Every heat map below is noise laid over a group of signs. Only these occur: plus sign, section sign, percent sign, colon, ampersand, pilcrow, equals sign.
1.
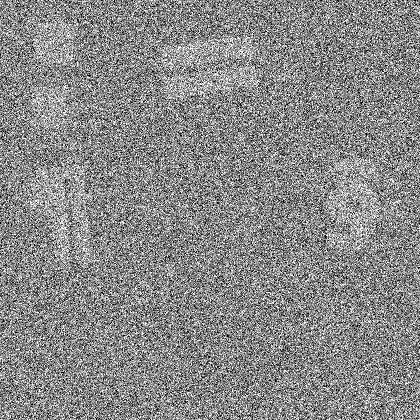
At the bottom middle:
nothing
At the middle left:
pilcrow
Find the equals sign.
top middle
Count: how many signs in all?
4
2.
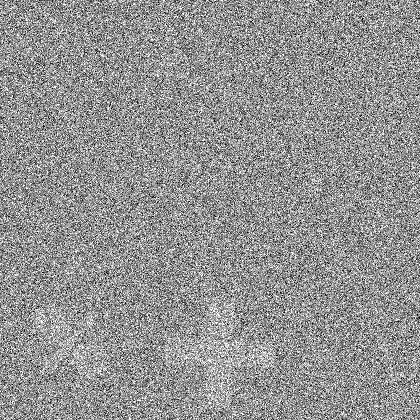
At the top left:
nothing
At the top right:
nothing
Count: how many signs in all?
2
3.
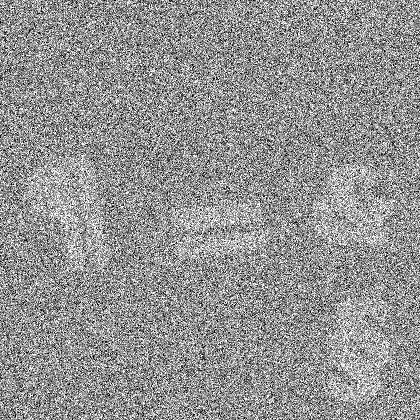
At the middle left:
pilcrow
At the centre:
equals sign
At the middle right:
ampersand
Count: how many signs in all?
4
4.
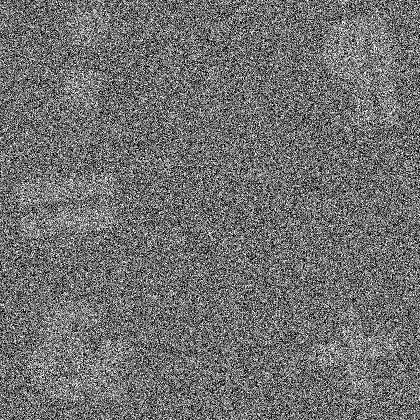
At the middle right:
nothing
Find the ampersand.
bottom left
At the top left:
colon
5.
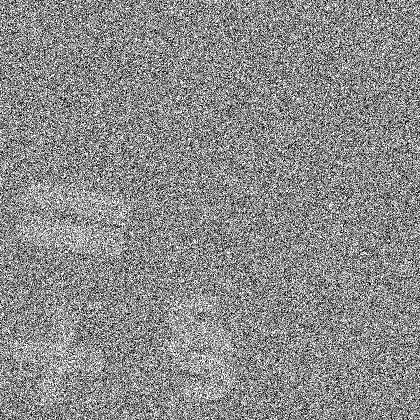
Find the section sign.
bottom middle
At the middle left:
equals sign
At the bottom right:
nothing
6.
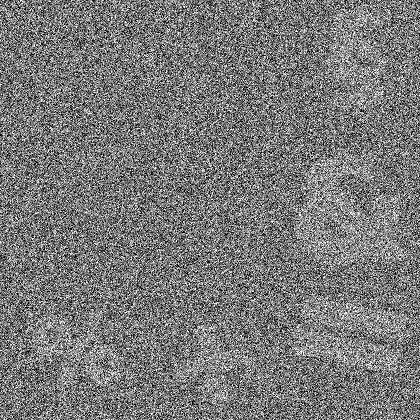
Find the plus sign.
bottom middle
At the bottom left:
percent sign
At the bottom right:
equals sign
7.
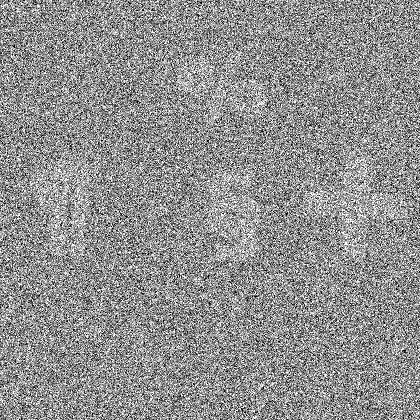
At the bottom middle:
nothing
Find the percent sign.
top middle
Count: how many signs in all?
4
